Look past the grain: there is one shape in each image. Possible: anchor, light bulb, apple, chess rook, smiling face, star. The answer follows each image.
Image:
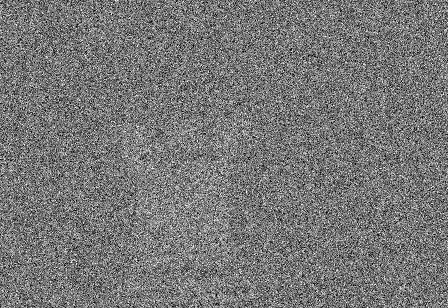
light chess rook
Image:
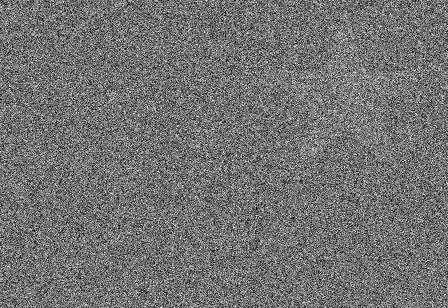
light star
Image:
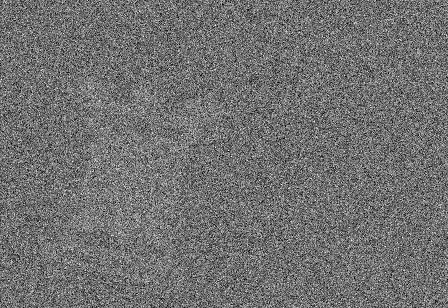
light chess rook
